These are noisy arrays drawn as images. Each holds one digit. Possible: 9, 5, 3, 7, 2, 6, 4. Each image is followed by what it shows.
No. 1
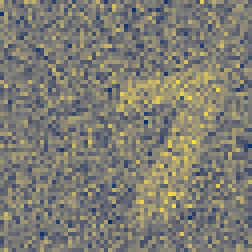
7
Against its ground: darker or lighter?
lighter
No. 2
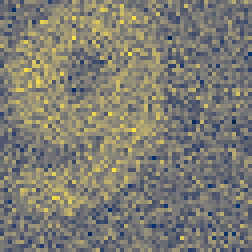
9
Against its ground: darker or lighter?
lighter
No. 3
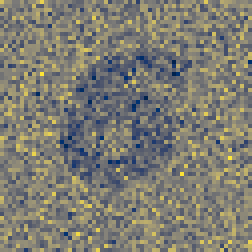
6
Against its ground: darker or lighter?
darker
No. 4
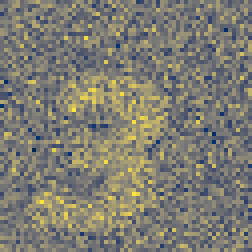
3
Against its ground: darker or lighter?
lighter
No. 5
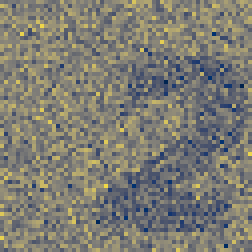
2
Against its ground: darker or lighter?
darker
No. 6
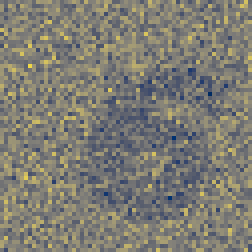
6
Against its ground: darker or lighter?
darker
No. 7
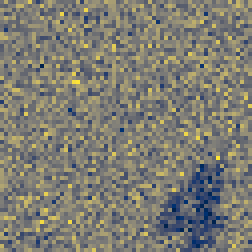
4
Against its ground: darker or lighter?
darker
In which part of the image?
bottom right
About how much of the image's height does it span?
a third
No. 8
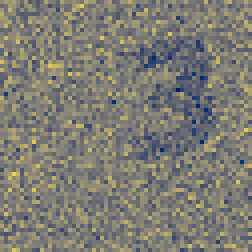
3
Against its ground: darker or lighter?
darker
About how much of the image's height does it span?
half
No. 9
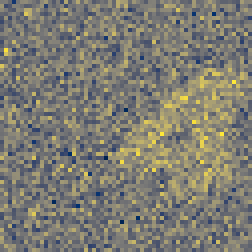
4
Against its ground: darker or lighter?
lighter
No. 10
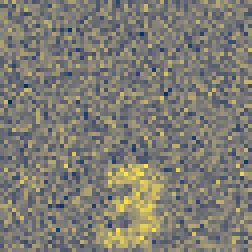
3
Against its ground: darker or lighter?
lighter
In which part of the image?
bottom middle
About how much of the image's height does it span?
a third
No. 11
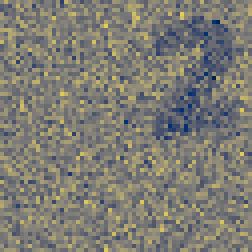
2
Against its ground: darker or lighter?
darker
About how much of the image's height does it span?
half
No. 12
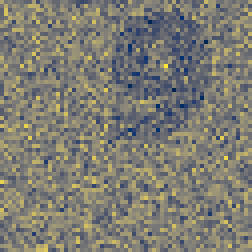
9
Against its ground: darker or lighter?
darker
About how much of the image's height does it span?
half
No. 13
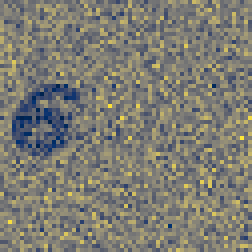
6
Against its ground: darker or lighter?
darker
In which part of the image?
middle left
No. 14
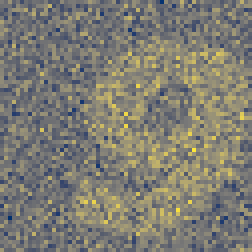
9
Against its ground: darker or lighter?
lighter
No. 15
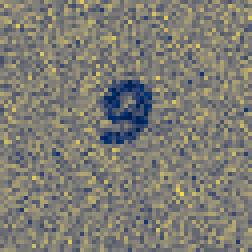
9
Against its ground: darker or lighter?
darker
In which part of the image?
centre
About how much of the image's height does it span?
a quarter
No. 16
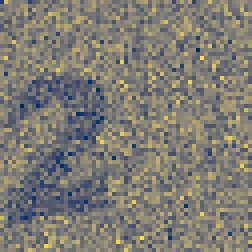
2
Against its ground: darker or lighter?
darker
